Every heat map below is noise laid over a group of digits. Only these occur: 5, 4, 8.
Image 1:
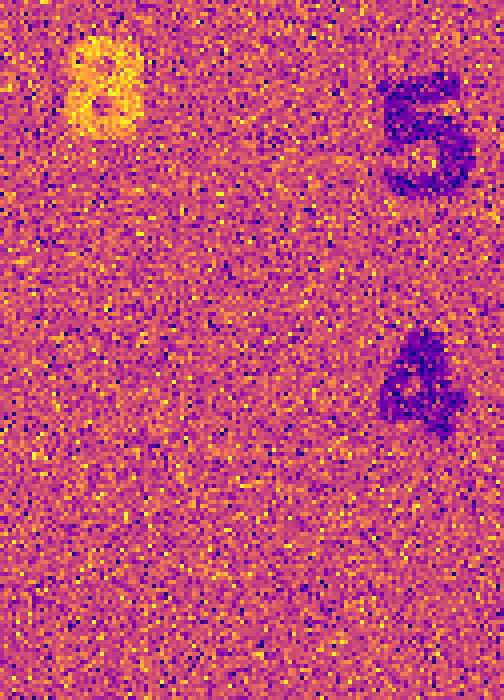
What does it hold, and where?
top left: light 8; top right: dark 5; middle right: dark 4
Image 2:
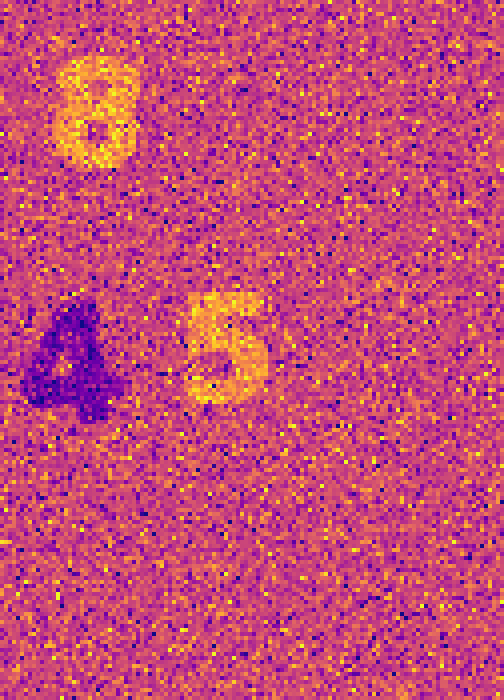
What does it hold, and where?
top left: light 8; middle left: dark 4; centre: light 5
